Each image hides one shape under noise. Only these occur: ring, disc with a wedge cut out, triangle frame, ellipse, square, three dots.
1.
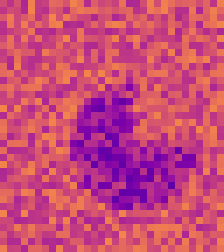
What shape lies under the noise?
disc with a wedge cut out
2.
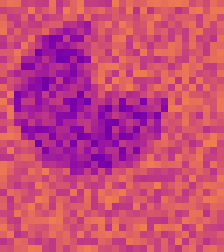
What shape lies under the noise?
disc with a wedge cut out
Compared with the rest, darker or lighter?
darker
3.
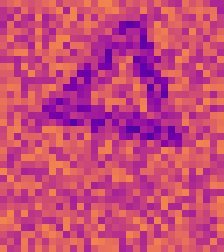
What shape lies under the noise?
triangle frame
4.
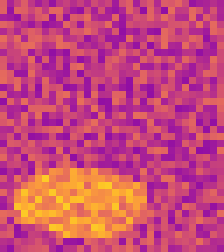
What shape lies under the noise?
ellipse
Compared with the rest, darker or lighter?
lighter
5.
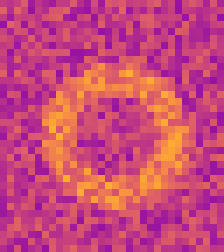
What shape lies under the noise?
ring
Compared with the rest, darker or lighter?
lighter
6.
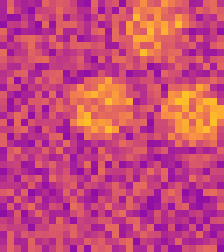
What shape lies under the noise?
three dots
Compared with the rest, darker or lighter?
lighter
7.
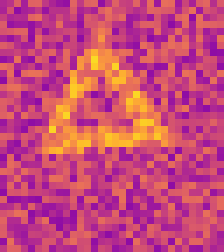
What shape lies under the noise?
triangle frame
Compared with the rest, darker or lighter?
lighter
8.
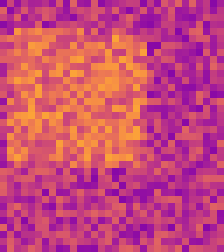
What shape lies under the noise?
square
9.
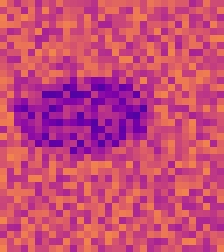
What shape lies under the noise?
ellipse
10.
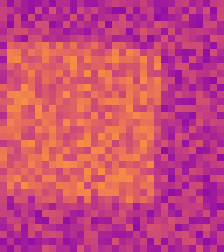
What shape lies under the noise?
square
